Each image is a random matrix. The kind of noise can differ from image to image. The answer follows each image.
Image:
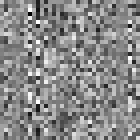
columns of uneven size
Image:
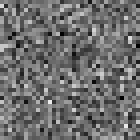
low rank plus noise
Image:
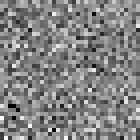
low rank plus noise
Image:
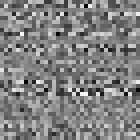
rows of uneven size
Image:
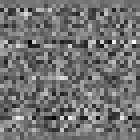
rows of uneven size
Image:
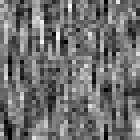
streaked along the columns
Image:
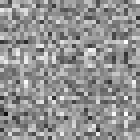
low rank plus noise
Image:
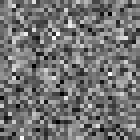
independent entries
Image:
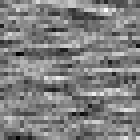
streaked along the rows
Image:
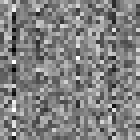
columns of uneven size
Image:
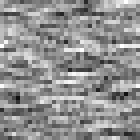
streaked along the rows
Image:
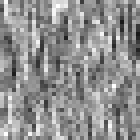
streaked along the columns
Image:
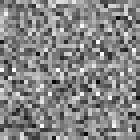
independent entries
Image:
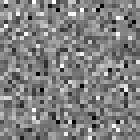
heavy tails
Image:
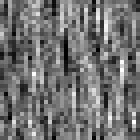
streaked along the columns
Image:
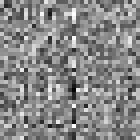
low rank plus noise
